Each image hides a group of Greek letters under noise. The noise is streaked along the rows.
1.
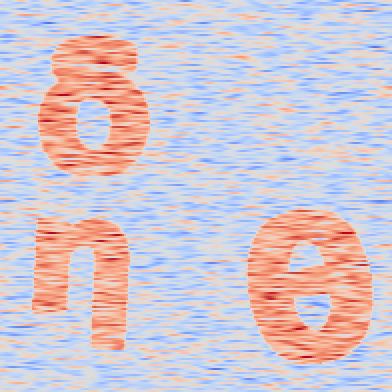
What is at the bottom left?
eta
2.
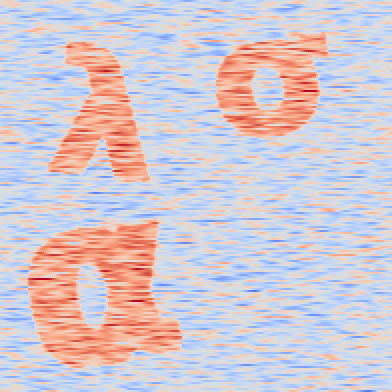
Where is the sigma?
top right
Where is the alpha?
bottom left
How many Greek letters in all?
3
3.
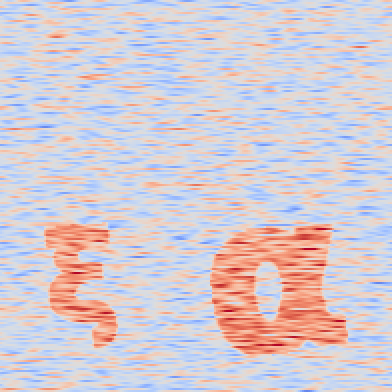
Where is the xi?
bottom left
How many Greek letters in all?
2
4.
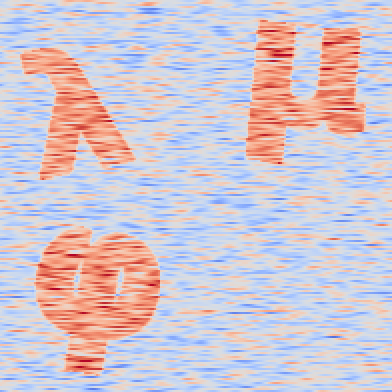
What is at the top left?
lambda
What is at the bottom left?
phi
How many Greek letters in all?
3
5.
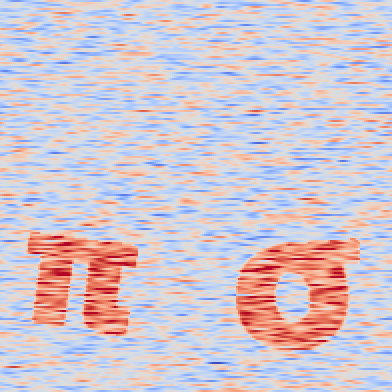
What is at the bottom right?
sigma
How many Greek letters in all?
2
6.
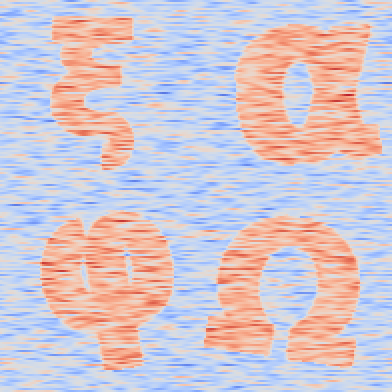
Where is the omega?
bottom right
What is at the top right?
alpha
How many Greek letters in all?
4
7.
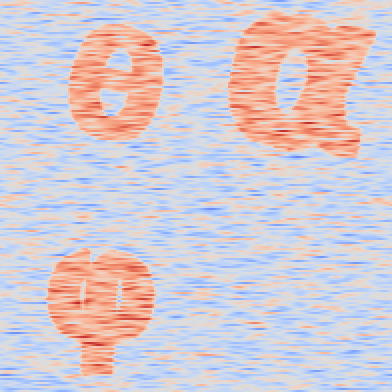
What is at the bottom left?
phi
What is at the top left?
theta
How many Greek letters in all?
3
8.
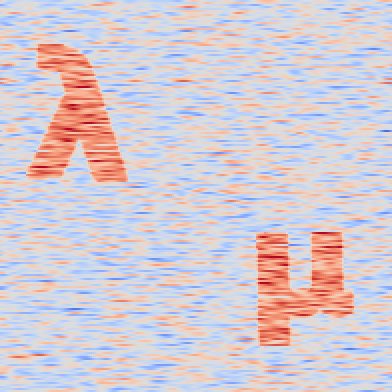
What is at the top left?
lambda
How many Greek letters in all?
2
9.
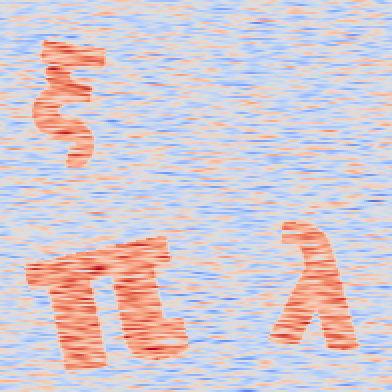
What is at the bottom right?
lambda
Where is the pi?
bottom left
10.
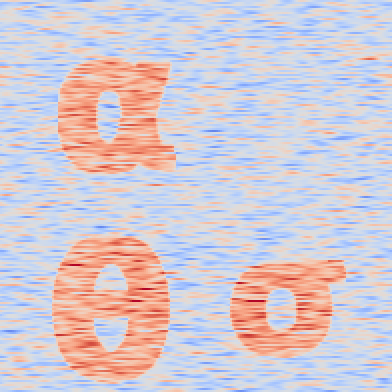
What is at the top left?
alpha
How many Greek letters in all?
3
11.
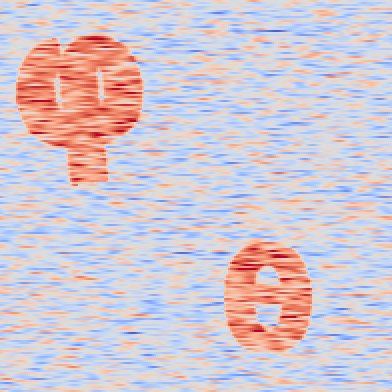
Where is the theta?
bottom right
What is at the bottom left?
nothing
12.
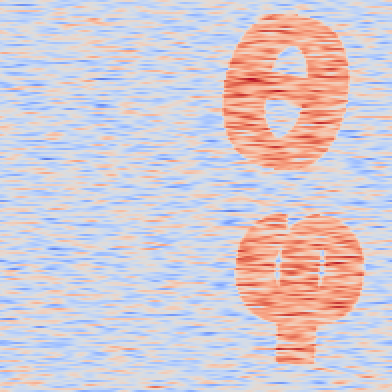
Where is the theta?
top right
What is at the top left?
nothing
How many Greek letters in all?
2
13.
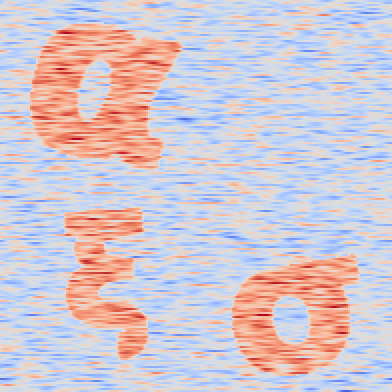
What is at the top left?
alpha
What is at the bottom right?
sigma
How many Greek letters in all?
3
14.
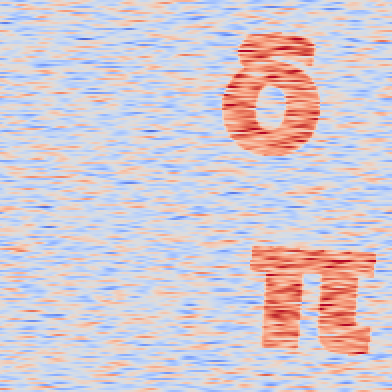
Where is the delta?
top right
